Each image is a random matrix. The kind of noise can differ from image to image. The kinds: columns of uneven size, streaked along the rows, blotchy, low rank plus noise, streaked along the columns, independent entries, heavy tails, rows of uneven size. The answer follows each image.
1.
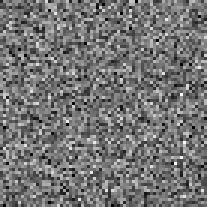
independent entries
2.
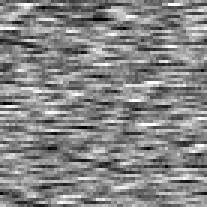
streaked along the rows
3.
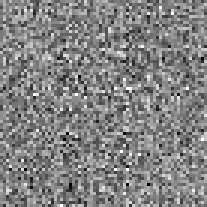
low rank plus noise
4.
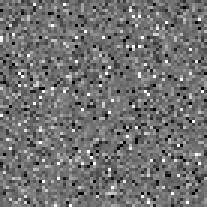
heavy tails
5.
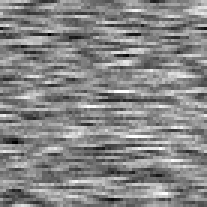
streaked along the rows
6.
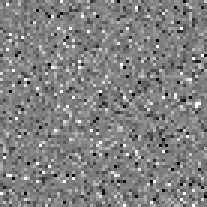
heavy tails
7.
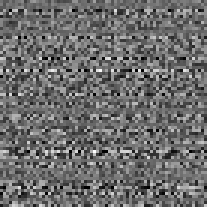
rows of uneven size
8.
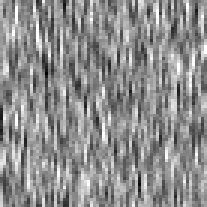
streaked along the columns
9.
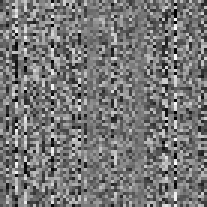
columns of uneven size
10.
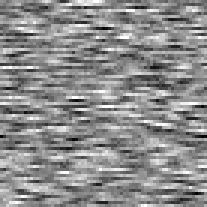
streaked along the rows
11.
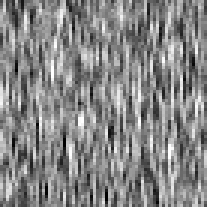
streaked along the columns
